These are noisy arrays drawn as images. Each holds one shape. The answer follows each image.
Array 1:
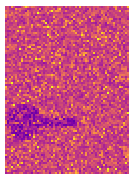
lollipop
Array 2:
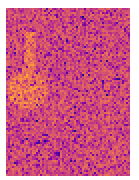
lollipop
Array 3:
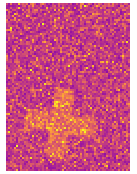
cross
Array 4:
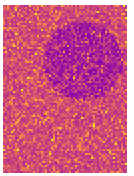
disc
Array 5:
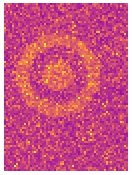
bullseye
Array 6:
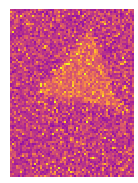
triangle
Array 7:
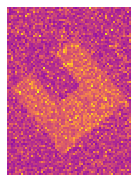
square with a notch
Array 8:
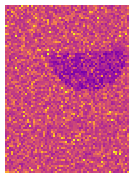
half disc
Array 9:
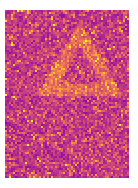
triangle frame
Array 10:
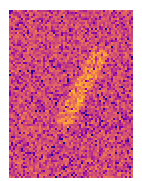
bar
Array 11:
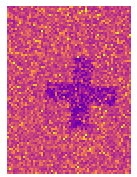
cross
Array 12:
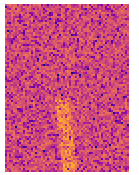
bar
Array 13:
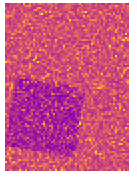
square
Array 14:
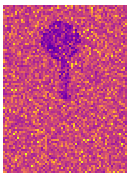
lollipop
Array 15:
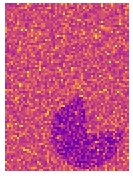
disc with a wedge cut out
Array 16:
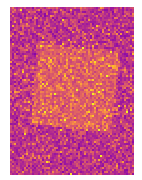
square
